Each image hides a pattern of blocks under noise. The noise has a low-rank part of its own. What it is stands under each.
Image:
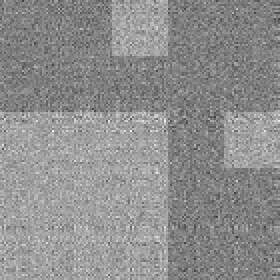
mirrored about the diagonal from the bottom left
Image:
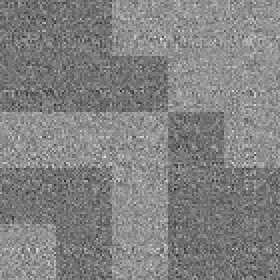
mirrored about the diagonal from the bottom left
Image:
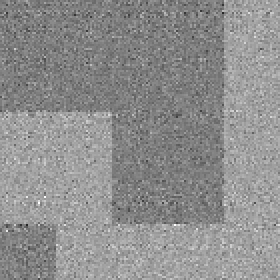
no symmetry
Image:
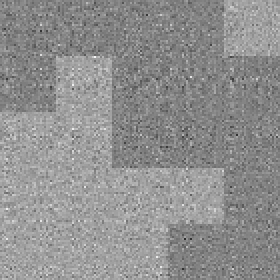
mirrored about the diagonal from the bottom left
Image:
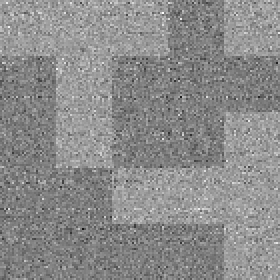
mirrored about the diagonal from the bottom left
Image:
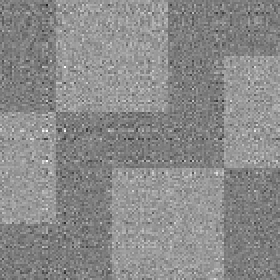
the same after a half turn
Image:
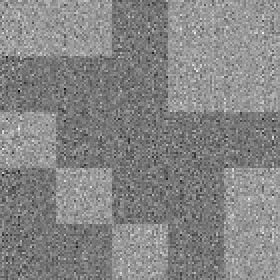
mirrored about the diagonal from the bottom left
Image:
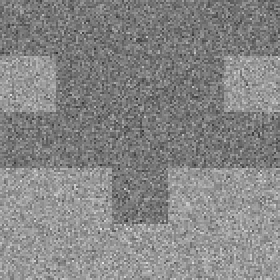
left and right mirror each other
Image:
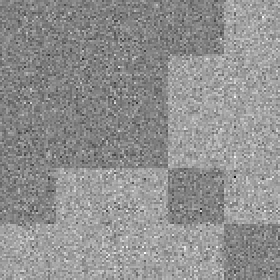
mirrored about the diagonal from the top left
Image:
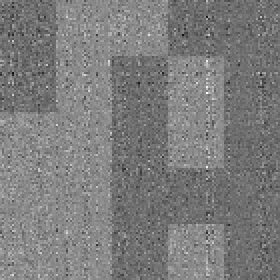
no symmetry
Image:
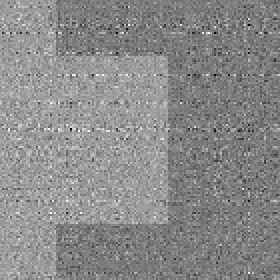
top and bottom mirror each other
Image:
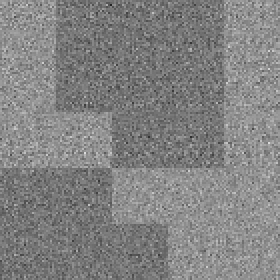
no symmetry
